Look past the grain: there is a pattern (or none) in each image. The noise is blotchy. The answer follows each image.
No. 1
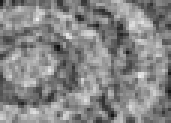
rings round one point
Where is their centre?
middle left
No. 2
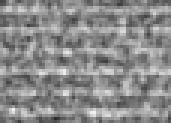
horizontal stripes
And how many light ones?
6
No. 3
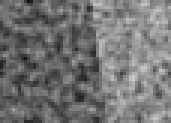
a sharp edge
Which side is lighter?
right
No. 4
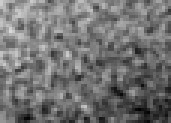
a smooth slope
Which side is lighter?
top left
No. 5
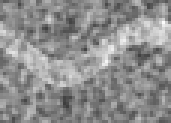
a wavy band
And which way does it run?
left to right
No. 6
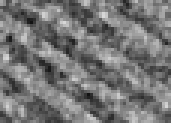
diagonal stripes
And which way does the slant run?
top left to bottom right
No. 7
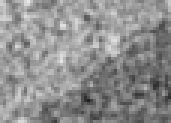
a sharp edge
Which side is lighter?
top left
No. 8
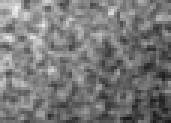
a smooth slope
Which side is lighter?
top left
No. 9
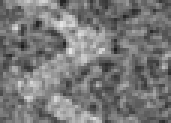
a wavy band
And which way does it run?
top to bottom
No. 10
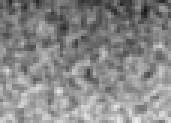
a smooth slope
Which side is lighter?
bottom
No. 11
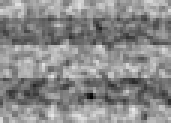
horizontal stripes
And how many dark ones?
2
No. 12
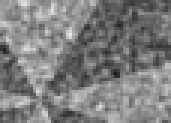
spokes from one point
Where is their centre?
bottom left
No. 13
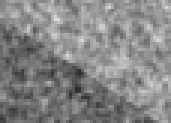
a sharp edge
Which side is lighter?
top right
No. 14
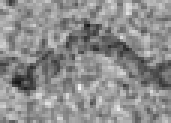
a wavy band
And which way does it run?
left to right
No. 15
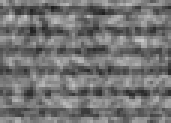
horizontal stripes
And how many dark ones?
6
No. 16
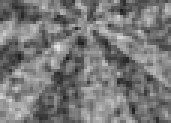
spokes from one point
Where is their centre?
top middle
